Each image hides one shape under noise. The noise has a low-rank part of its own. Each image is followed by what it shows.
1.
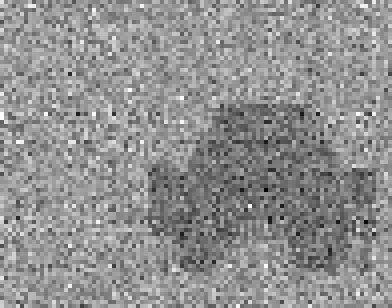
car
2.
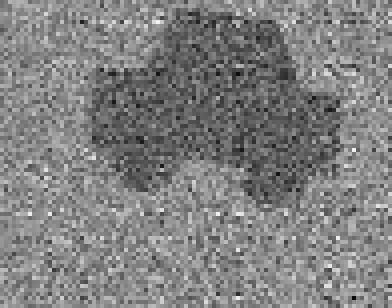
car
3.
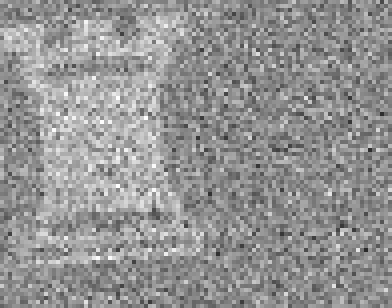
chess rook
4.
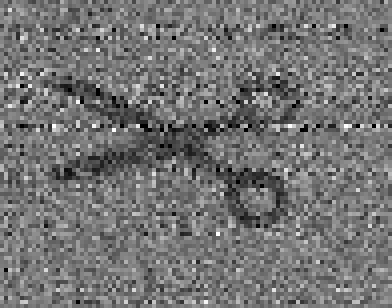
pair of scissors
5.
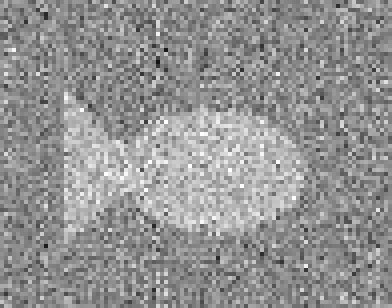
fish
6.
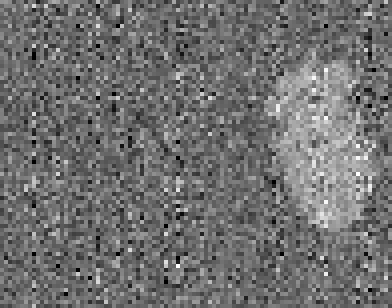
footprint
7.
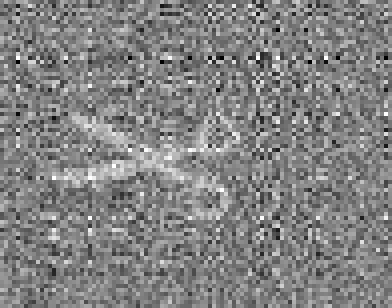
pair of scissors
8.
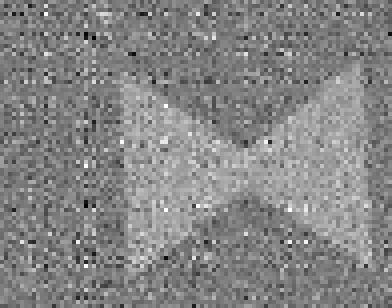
bow tie
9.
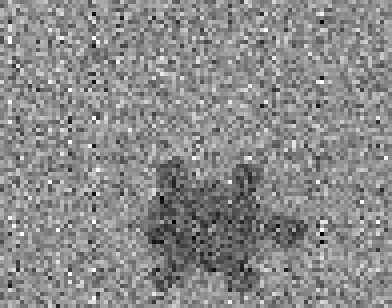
turtle
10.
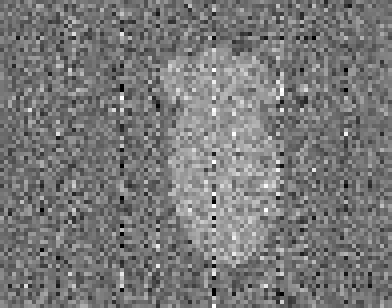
footprint
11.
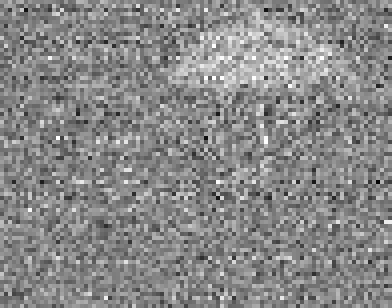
umbrella
